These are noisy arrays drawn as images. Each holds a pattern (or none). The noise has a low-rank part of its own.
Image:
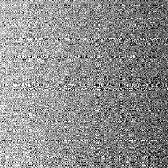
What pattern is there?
a smooth slope
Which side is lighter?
left
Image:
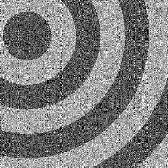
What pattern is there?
rings round one point
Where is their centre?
top left
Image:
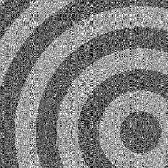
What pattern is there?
rings round one point
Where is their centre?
bottom right
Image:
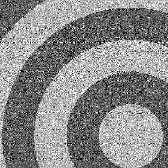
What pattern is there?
rings round one point
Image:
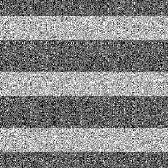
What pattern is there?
horizontal stripes
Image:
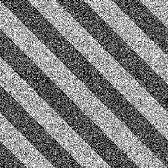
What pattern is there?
diagonal stripes
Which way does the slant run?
top left to bottom right
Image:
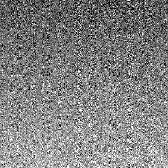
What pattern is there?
a smooth slope
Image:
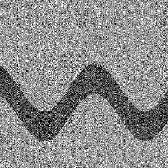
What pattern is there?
a wavy band
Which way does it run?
left to right
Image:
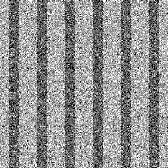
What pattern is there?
vertical stripes
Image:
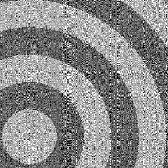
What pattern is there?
rings round one point
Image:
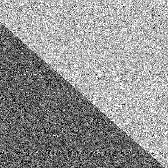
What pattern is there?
a sharp edge
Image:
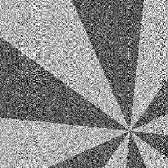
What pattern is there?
spokes from one point
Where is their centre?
bottom right
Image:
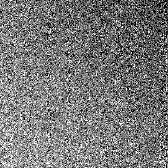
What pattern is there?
a smooth slope
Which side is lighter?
bottom left
